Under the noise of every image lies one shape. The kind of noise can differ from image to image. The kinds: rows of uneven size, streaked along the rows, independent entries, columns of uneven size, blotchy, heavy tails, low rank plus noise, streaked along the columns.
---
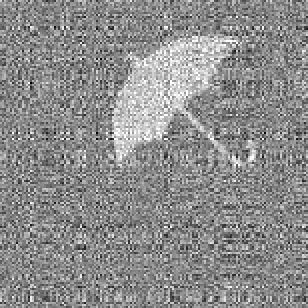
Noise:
low rank plus noise
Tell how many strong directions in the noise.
three or four
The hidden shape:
umbrella
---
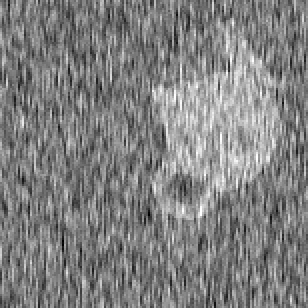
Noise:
streaked along the columns
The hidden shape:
teapot
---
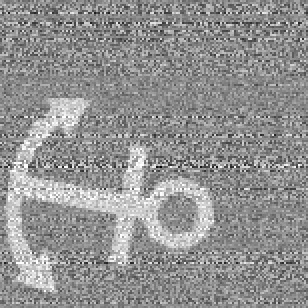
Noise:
rows of uneven size
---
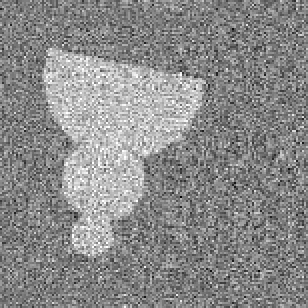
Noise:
low rank plus noise
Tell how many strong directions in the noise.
five to eight
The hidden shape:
chess pawn
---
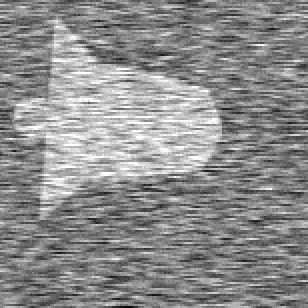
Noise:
streaked along the rows
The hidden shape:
bell
